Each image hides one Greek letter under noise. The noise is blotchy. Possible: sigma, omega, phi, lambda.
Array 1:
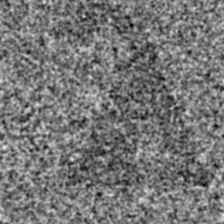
dark lambda
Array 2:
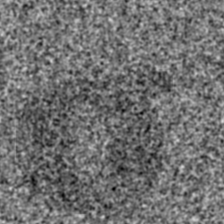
dark sigma
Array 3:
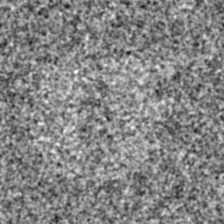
light sigma
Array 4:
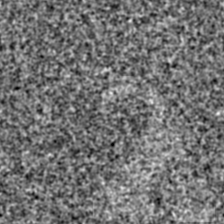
light lambda
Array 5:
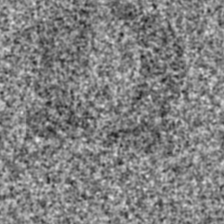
dark omega
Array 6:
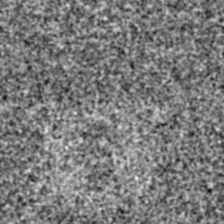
light sigma
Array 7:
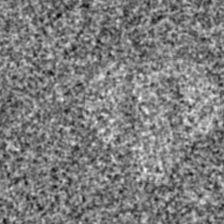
light phi
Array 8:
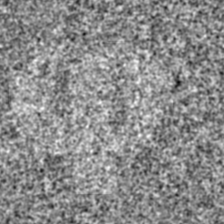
light phi
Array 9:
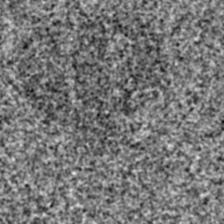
dark phi
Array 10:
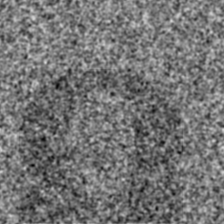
dark omega
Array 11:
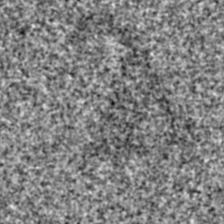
dark lambda
